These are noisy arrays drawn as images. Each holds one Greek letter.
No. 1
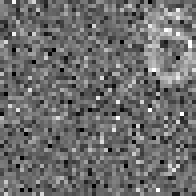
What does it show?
light delta, top right
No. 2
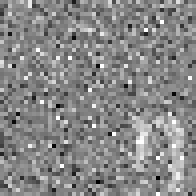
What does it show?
light eta, bottom right
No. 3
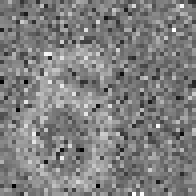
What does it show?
light delta
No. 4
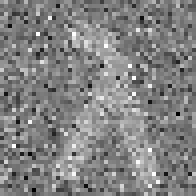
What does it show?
light lambda
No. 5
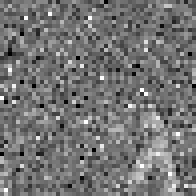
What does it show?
light lambda, bottom right
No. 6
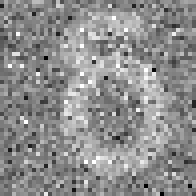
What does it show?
light delta
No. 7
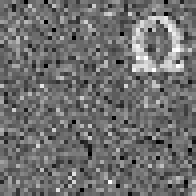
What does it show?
light omega, top right
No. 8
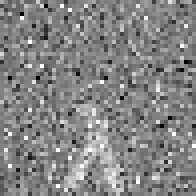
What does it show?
light lambda, bottom middle
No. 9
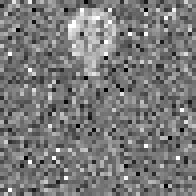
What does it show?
light phi, top middle
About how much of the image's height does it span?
a third
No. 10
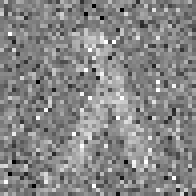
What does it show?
light lambda
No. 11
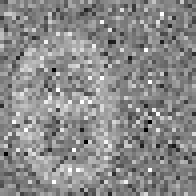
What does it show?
light theta
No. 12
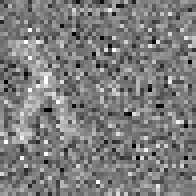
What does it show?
light lambda
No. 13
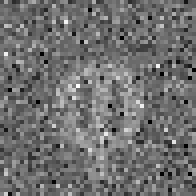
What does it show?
light phi
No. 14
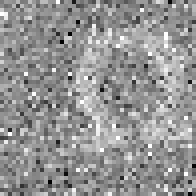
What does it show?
light omega
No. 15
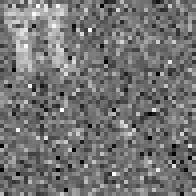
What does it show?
light pi, top left
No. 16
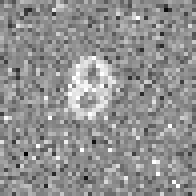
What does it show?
light theta, centre
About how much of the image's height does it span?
a third
